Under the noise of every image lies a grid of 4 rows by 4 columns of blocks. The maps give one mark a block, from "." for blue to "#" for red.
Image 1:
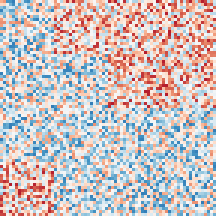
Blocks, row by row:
. # # #
. . # #
. . . .
# . . .
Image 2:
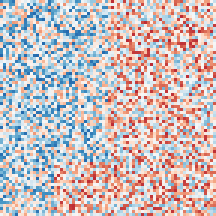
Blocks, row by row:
. . # #
. . # #
. . # #
. # # #
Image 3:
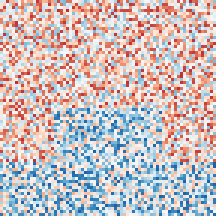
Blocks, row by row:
# # # #
# # # #
# . . #
. . . .
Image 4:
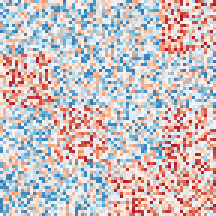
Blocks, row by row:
. . . #
# . . .
. # . #
. . # #
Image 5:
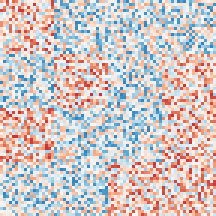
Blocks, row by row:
# . . .
. # . #
# . . #
. . # #
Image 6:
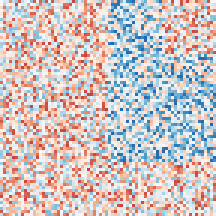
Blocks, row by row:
# # . #
# # . .
# # . .
# # # #
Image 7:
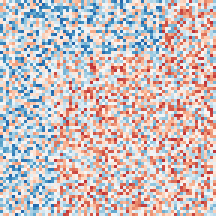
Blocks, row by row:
. . . #
. # # #
. # # #
. # # #
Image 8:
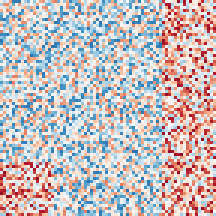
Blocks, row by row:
. . . #
. . . #
. . . #
# . . #
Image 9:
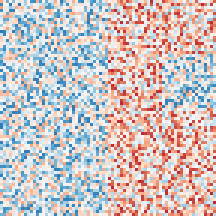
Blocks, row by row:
. . # #
. . # .
. . # #
. . # #
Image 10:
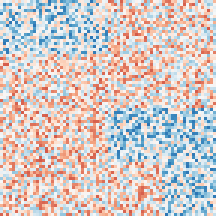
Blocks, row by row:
. . # #
# # # #
# # . .
# # # .
